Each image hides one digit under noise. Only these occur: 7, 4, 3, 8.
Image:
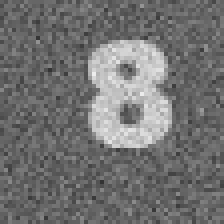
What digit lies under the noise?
8
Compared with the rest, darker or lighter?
lighter
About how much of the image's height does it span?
half
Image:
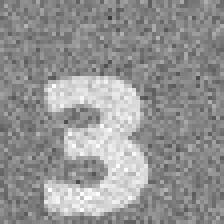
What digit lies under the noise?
3
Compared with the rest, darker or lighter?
lighter
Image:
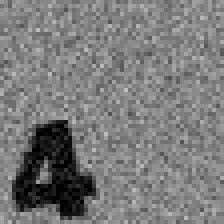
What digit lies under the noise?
4
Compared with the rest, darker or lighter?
darker
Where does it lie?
bottom left
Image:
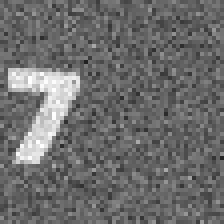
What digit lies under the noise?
7
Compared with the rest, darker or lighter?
lighter
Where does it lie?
middle left
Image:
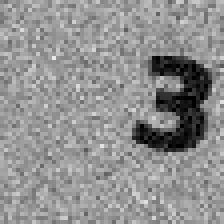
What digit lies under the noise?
3
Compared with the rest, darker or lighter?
darker
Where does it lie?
middle right
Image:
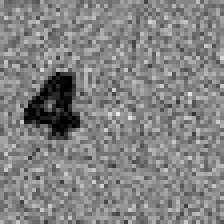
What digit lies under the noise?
4
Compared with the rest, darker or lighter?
darker
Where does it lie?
middle left
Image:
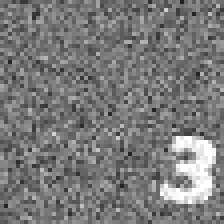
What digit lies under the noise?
3
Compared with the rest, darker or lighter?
lighter
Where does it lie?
bottom right
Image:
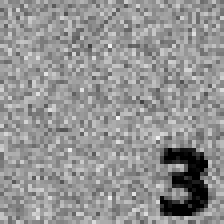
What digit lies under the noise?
3
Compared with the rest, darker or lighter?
darker
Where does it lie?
bottom right
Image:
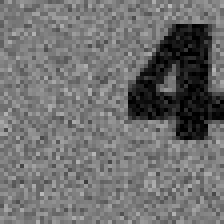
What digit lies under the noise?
4
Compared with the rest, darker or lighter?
darker
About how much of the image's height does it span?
half
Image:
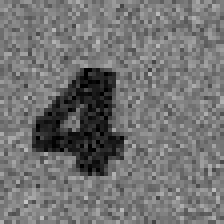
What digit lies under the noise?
4
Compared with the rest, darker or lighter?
darker
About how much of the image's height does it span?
half
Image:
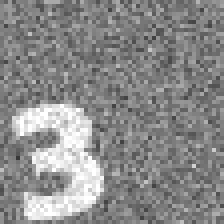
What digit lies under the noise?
3
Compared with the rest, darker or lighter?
lighter
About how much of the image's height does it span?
half
